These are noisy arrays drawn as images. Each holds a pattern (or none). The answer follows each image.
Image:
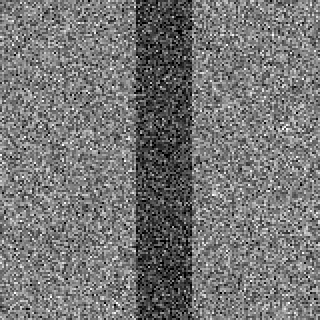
one band of columns
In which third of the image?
middle
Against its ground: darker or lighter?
darker
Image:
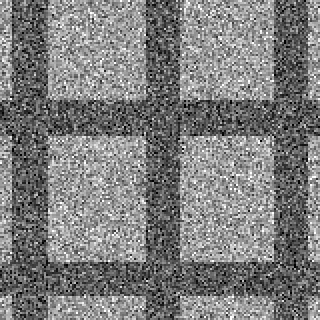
bands of rows crossing bands of columns
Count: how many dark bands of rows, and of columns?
2 and 3
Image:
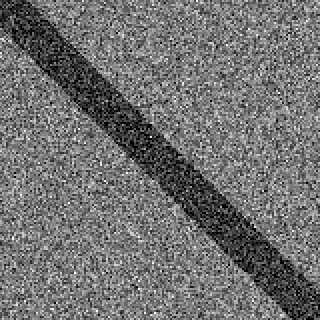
a diagonal band
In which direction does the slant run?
top left to bottom right
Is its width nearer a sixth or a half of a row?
a sixth
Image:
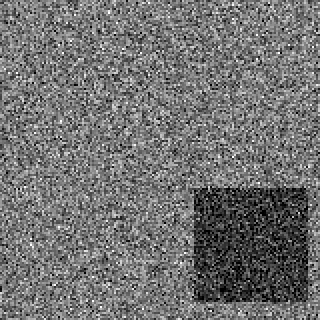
one block
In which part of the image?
bottom right
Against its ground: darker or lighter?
darker
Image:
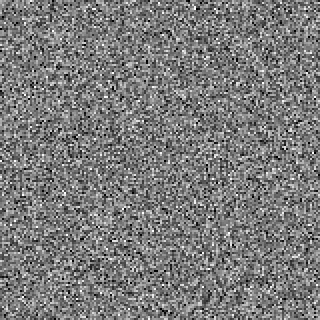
only noise
